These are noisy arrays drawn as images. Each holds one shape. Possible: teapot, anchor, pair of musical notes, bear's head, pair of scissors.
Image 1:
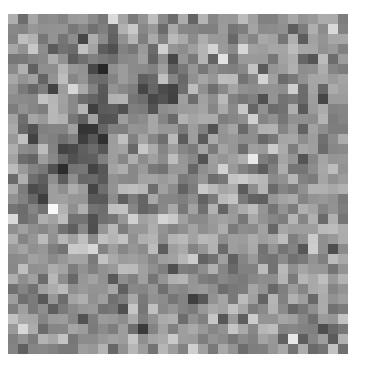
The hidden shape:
pair of scissors
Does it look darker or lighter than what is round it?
darker
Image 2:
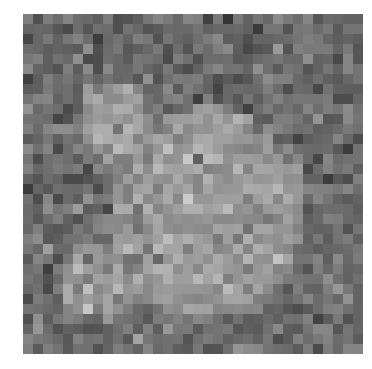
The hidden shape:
bear's head
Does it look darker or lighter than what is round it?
lighter
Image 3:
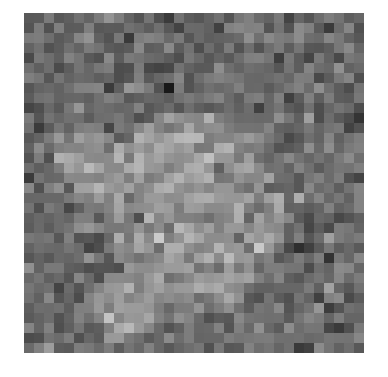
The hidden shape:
bear's head
